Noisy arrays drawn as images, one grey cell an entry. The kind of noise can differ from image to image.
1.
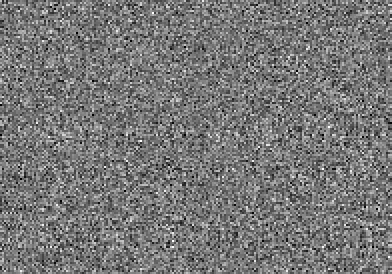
low rank plus noise
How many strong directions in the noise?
five to eight
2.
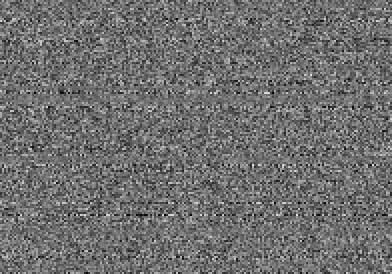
rows of uneven size
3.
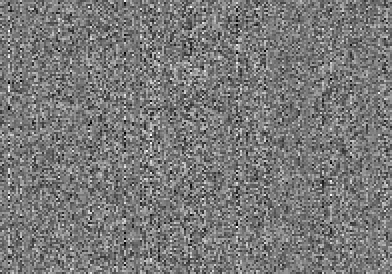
columns of uneven size
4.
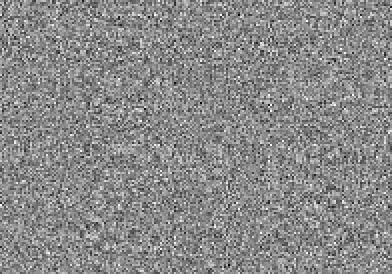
low rank plus noise
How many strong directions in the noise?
five to eight
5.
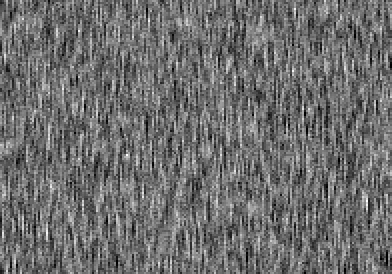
streaked along the columns
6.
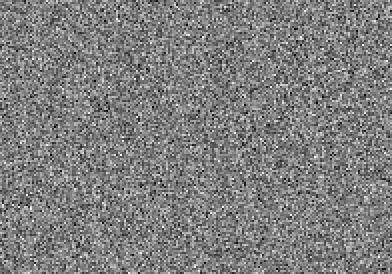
independent entries
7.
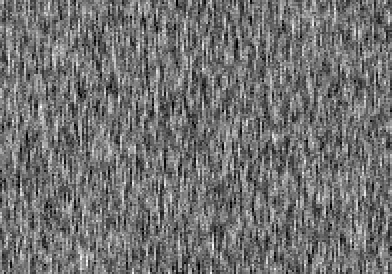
streaked along the columns
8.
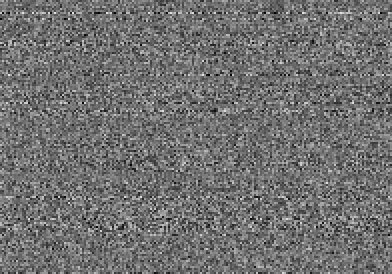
rows of uneven size
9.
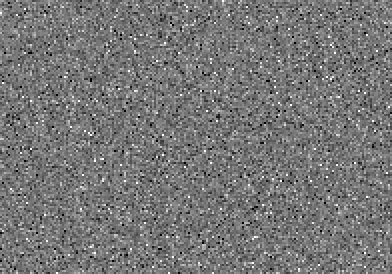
heavy tails
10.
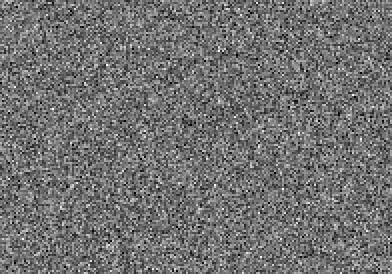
independent entries
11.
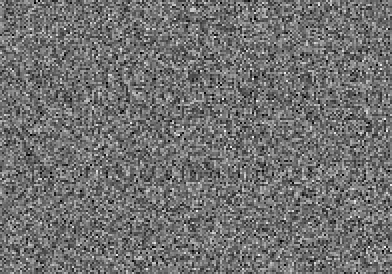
low rank plus noise
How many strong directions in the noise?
three or four
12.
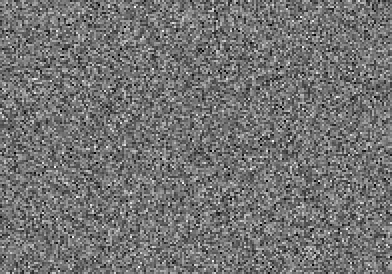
independent entries
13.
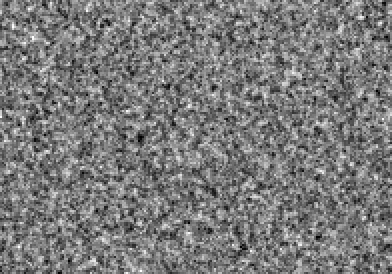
blotchy
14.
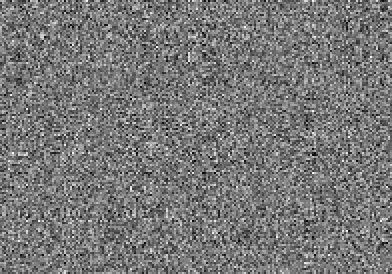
low rank plus noise
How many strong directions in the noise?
three or four
